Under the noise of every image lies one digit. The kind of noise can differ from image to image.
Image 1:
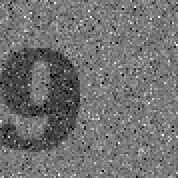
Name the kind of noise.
heavy tails
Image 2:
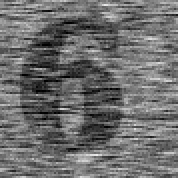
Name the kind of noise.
streaked along the rows
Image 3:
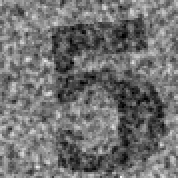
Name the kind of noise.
blotchy
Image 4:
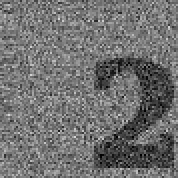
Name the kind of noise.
low rank plus noise
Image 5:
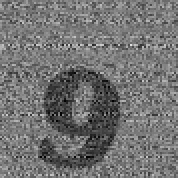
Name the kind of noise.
rows of uneven size
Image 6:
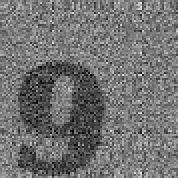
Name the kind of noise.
low rank plus noise
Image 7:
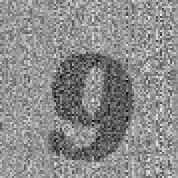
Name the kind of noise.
columns of uneven size
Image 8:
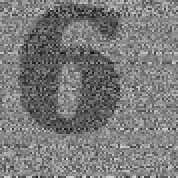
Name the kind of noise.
rows of uneven size
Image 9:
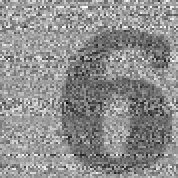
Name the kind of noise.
rows of uneven size
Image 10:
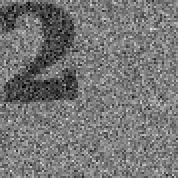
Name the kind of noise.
independent entries
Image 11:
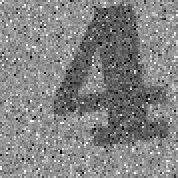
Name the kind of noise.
heavy tails
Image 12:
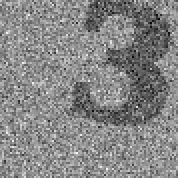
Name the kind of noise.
independent entries
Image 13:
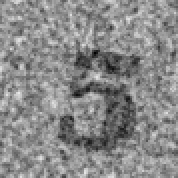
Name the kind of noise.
blotchy
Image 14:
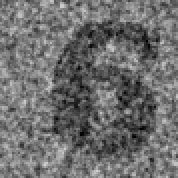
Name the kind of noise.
blotchy
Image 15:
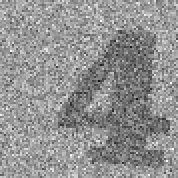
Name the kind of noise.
independent entries
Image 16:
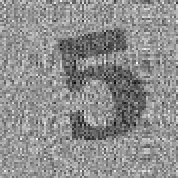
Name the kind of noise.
low rank plus noise
